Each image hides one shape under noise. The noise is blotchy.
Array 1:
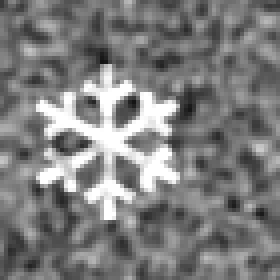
snowflake
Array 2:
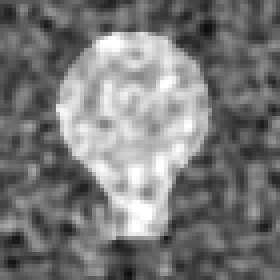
light bulb
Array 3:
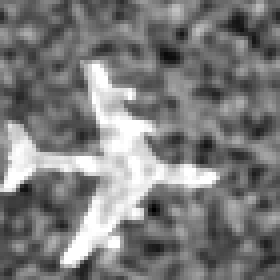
airplane
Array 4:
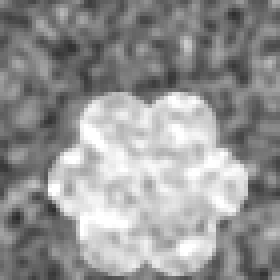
flower
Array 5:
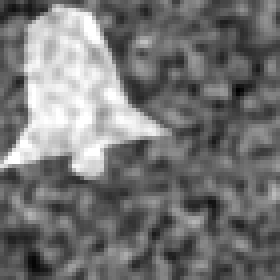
bell
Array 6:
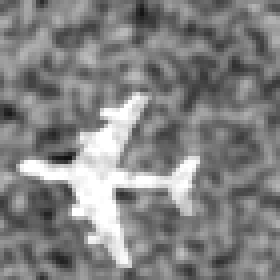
airplane
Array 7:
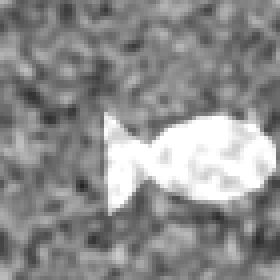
fish
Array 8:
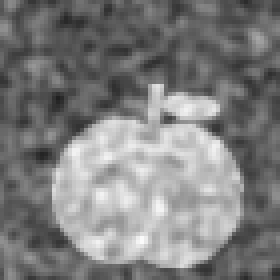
apple
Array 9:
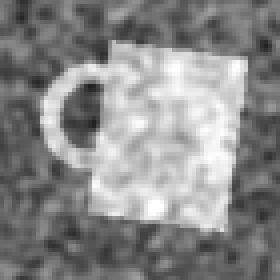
cup
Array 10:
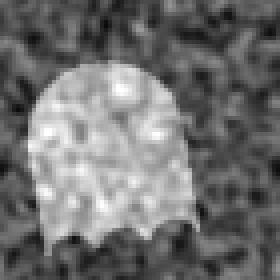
ghost
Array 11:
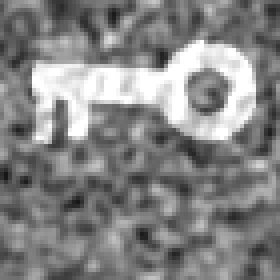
key
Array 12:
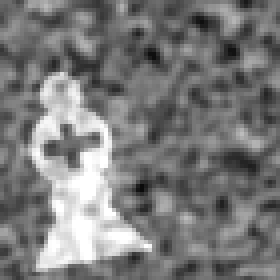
chess bishop
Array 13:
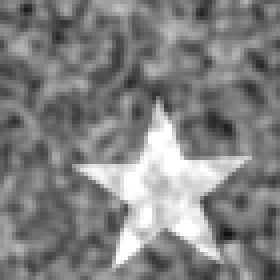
star
